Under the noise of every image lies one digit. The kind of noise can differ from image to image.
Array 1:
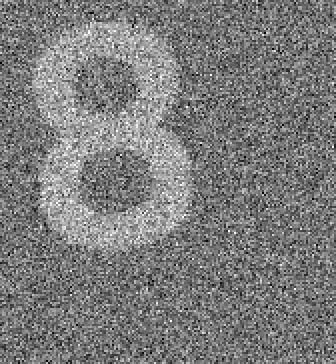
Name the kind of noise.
independent entries
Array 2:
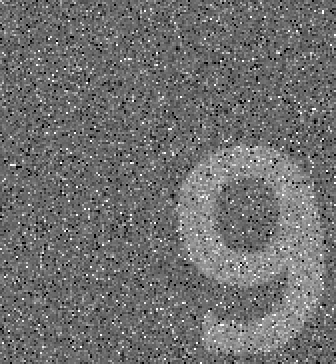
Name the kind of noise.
heavy tails
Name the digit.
9
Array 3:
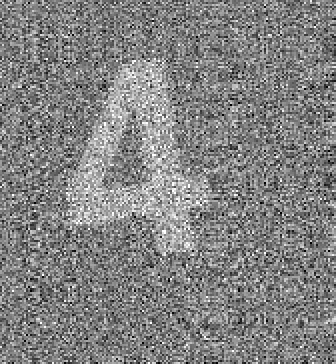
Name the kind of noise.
low rank plus noise
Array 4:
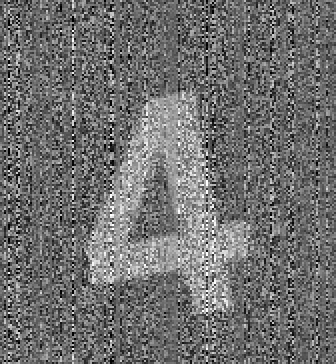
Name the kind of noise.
columns of uneven size
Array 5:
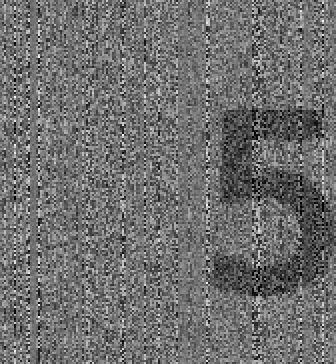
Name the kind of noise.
columns of uneven size
